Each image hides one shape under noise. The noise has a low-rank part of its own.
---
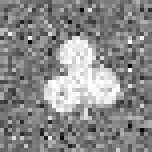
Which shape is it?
club
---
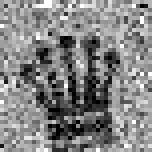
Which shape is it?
chess queen
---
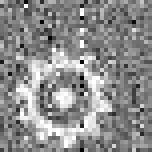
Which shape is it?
gear
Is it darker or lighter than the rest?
lighter
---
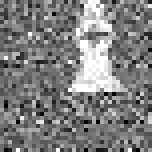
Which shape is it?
chess bishop
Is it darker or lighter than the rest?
lighter
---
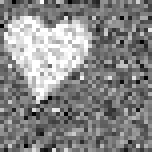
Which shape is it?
heart
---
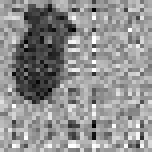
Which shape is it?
footprint
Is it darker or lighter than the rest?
darker
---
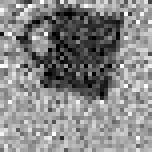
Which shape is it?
cup
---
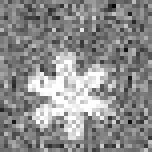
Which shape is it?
asterisk
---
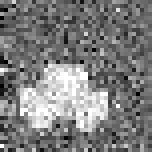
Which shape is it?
car
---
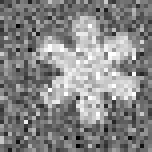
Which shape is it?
asterisk
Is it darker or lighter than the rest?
lighter
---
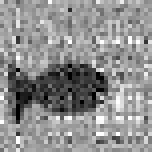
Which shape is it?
fish
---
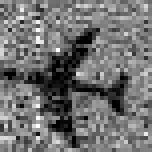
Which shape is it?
airplane
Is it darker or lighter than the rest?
darker
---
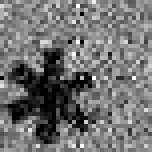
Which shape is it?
asterisk
